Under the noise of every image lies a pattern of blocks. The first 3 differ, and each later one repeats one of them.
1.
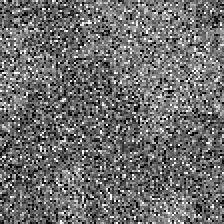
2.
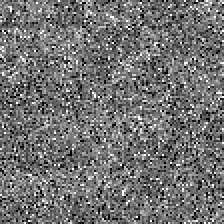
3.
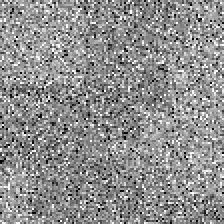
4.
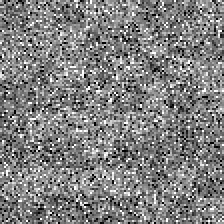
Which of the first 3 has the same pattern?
2
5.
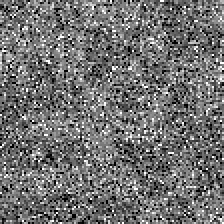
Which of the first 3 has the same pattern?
2
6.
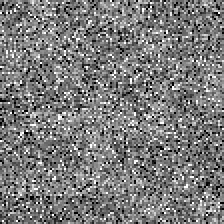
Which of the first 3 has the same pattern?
2
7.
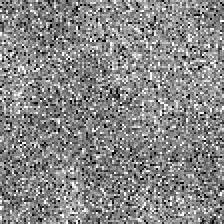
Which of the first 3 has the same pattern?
1
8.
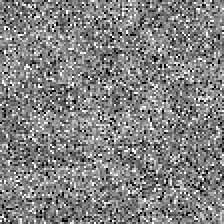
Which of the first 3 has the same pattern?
2
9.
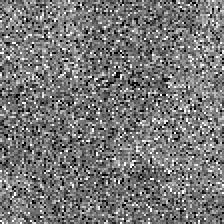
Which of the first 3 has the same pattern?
3
